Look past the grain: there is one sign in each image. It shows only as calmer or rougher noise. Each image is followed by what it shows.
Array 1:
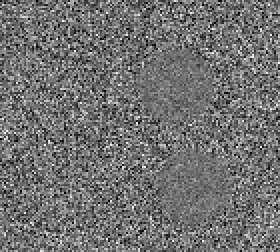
colon
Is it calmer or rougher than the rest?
calmer
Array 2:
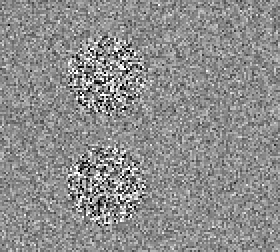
colon
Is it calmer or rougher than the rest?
rougher
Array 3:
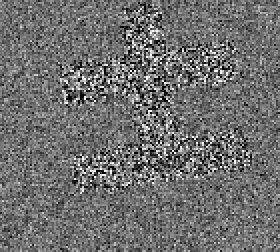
plus-minus sign
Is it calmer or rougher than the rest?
rougher
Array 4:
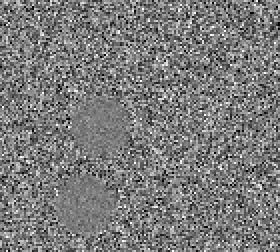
colon
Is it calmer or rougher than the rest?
calmer
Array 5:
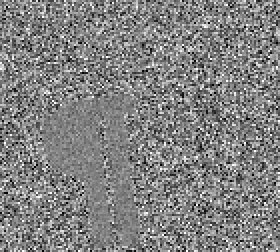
pilcrow
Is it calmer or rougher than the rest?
calmer
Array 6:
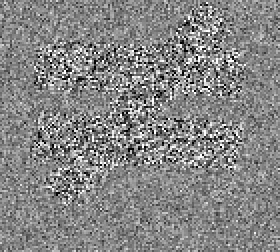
not-equal sign
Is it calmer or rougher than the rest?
rougher
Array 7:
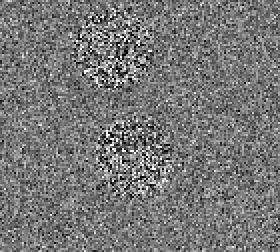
colon
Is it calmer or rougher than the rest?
rougher
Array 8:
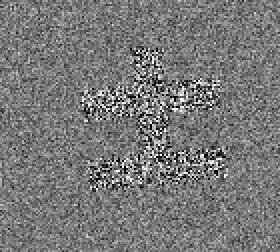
plus-minus sign
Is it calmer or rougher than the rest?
rougher
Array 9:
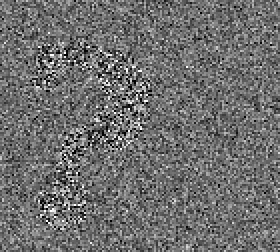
question mark
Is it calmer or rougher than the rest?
rougher
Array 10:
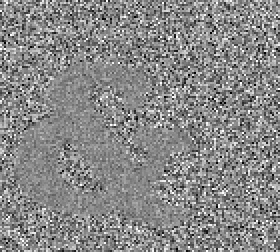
ampersand
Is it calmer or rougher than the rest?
calmer
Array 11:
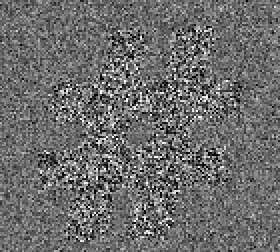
hash sign
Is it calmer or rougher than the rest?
rougher
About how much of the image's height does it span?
nearly all
